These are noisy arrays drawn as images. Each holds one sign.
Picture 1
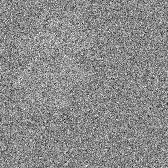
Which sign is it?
hash sign
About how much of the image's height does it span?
two thirds
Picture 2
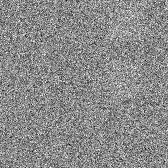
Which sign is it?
colon
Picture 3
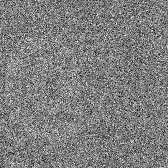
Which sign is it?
at sign
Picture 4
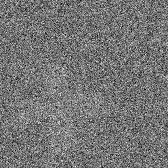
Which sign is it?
plus sign
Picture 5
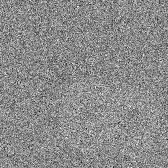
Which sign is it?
infinity sign
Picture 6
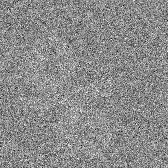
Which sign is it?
percent sign
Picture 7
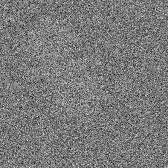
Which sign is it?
percent sign
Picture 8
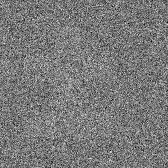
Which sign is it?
plus-minus sign
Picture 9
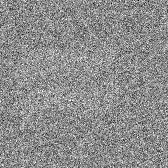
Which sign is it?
approximately sign
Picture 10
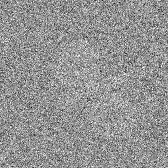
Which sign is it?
percent sign
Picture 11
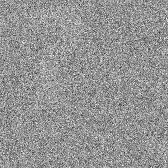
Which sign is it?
question mark
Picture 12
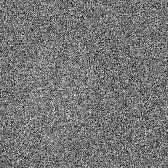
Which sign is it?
hash sign
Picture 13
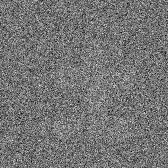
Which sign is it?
plus-minus sign
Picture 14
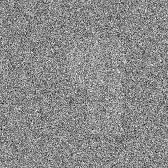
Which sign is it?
pilcrow
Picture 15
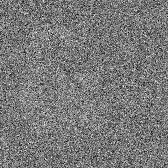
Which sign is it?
ampersand
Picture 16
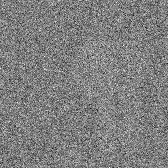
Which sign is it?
pilcrow
